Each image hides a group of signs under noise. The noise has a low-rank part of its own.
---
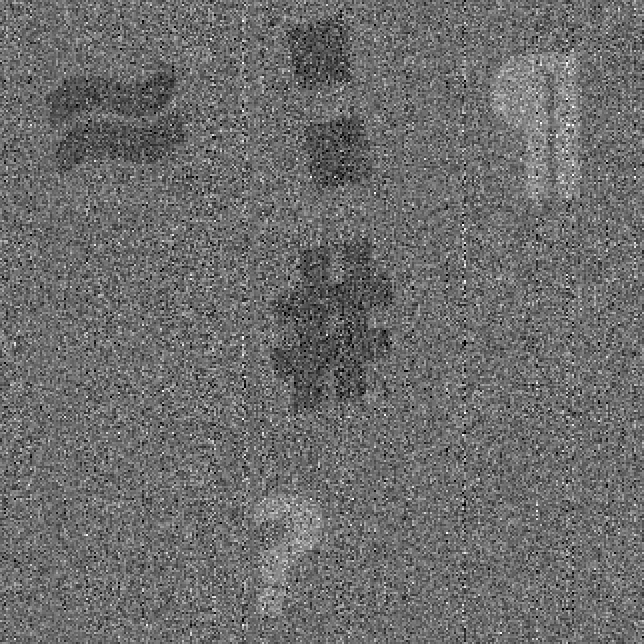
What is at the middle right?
nothing
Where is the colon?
top middle
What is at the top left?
approximately sign
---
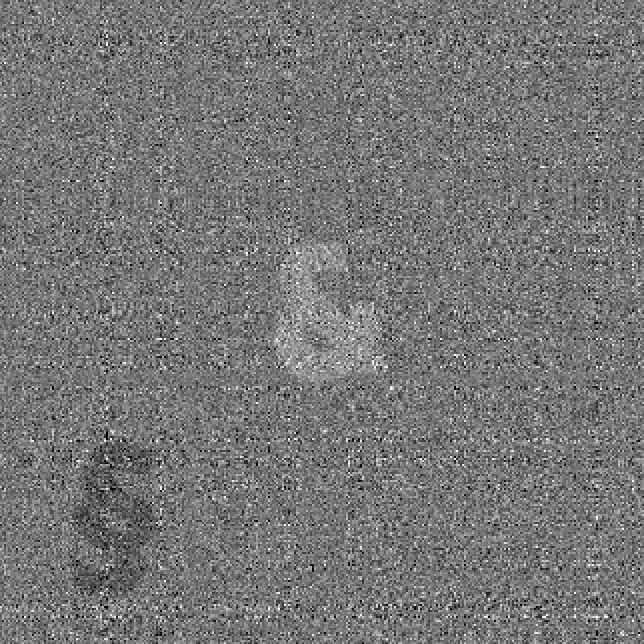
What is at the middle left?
nothing
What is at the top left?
nothing
